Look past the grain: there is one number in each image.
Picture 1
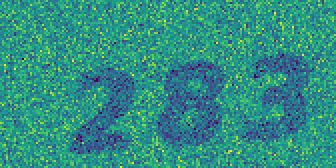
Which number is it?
283
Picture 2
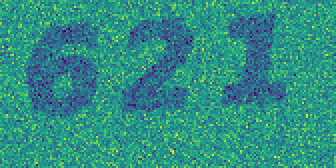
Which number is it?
621
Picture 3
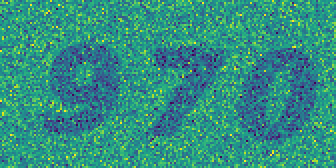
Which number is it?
970
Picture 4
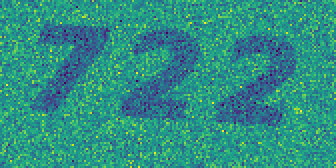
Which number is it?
722
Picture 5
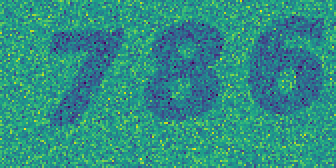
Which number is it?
786
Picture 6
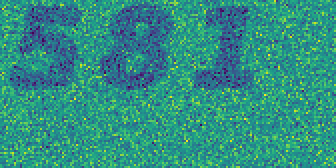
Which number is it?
581
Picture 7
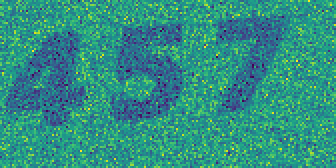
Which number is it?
457
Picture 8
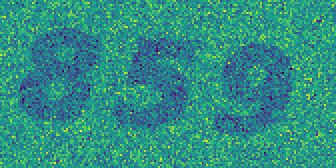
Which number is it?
859
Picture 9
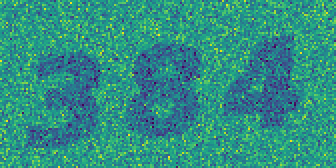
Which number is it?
384
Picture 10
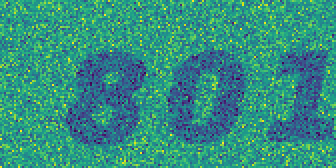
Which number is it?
801
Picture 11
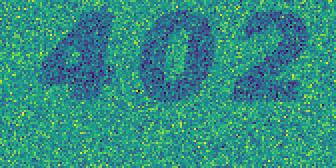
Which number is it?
402
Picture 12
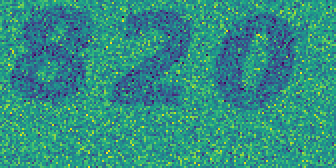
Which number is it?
820
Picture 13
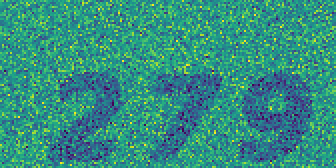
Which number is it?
279
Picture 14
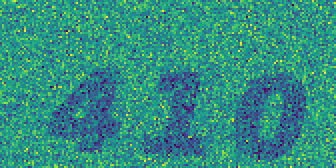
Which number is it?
410
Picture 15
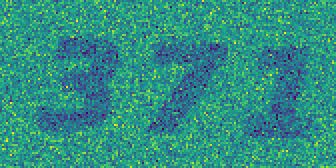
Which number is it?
371
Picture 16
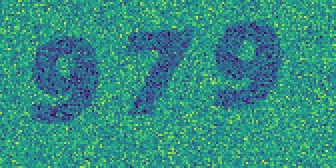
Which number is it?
979
